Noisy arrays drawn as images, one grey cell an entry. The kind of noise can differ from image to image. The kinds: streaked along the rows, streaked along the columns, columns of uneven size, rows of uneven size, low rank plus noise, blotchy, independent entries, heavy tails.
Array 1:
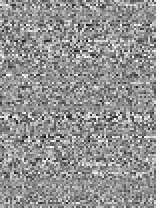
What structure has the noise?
rows of uneven size
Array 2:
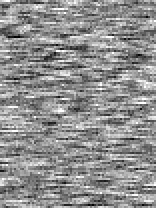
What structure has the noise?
streaked along the rows
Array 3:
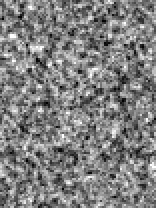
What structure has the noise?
blotchy
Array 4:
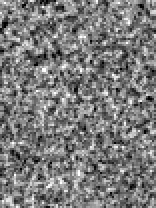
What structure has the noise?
blotchy
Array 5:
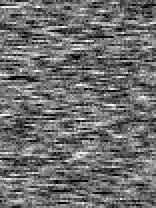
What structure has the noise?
streaked along the rows
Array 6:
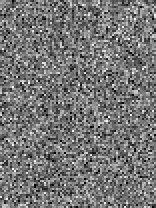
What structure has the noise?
independent entries
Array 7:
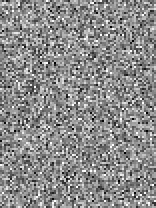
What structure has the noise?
independent entries
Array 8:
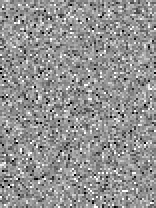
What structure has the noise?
heavy tails
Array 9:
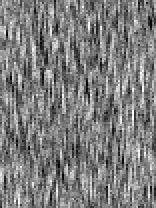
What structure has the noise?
streaked along the columns
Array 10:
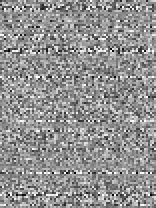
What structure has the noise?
rows of uneven size
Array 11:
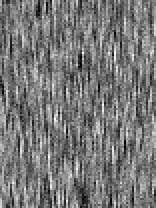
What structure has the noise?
streaked along the columns
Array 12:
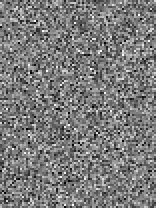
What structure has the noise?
independent entries
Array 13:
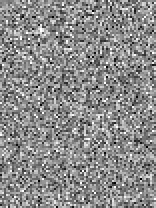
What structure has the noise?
independent entries
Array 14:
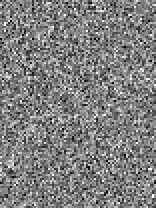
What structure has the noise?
independent entries
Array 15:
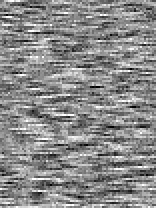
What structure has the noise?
streaked along the rows
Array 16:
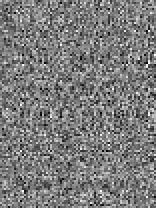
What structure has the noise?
low rank plus noise
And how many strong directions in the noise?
two
